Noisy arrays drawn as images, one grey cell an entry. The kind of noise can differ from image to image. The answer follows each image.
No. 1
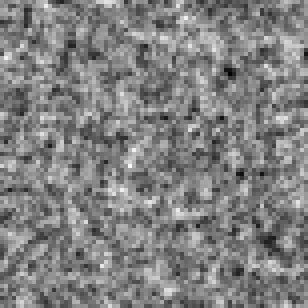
blotchy
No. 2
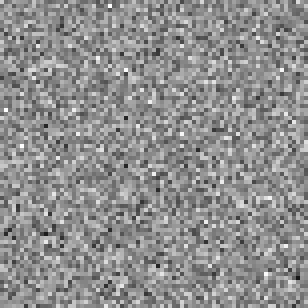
independent entries
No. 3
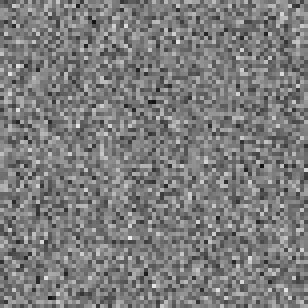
independent entries
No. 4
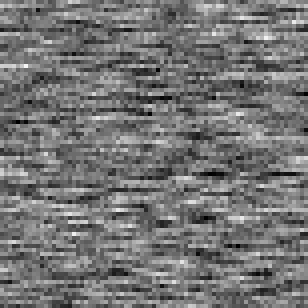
streaked along the rows
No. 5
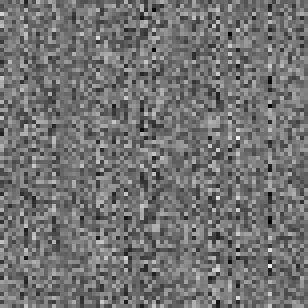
columns of uneven size
